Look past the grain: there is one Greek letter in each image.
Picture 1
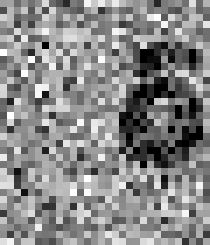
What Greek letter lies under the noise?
delta
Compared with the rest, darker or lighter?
darker
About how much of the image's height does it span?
half
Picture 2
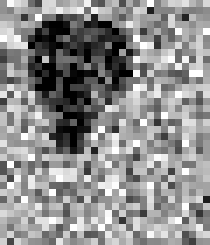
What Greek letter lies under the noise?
phi
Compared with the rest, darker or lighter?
darker
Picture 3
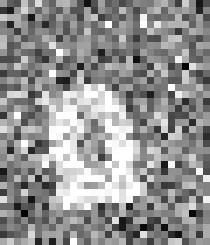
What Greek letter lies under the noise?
omega
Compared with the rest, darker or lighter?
lighter
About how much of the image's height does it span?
half
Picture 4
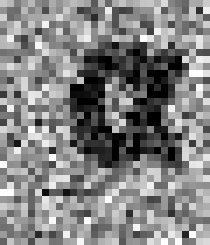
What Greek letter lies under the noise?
alpha
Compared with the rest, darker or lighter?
darker
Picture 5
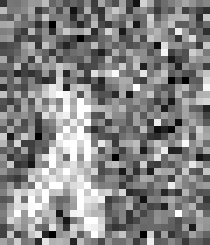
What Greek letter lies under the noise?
lambda
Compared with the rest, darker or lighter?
lighter
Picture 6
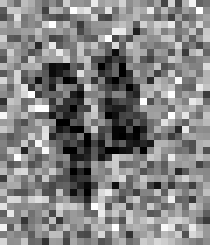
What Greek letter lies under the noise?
mu
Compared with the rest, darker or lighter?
darker
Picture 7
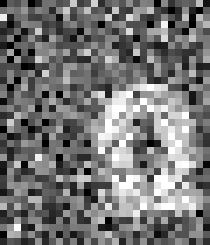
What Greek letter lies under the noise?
omega
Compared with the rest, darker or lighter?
lighter
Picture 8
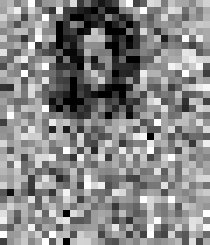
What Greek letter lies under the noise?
omega
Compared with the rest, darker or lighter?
darker
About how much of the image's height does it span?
half
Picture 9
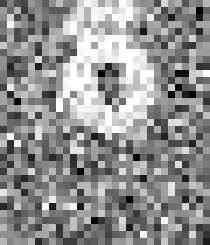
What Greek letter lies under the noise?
delta
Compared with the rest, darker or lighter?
lighter
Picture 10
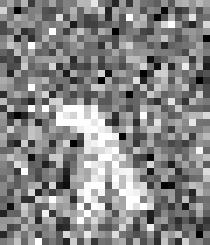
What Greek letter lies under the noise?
lambda
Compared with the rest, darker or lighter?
lighter
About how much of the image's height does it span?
half
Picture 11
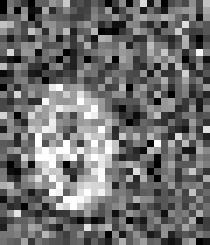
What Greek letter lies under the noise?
theta
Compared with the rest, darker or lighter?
lighter
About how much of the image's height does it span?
half
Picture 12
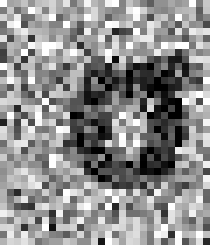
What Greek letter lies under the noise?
sigma
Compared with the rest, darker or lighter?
darker
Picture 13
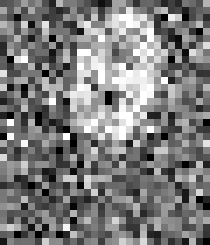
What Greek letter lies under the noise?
theta
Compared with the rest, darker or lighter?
lighter
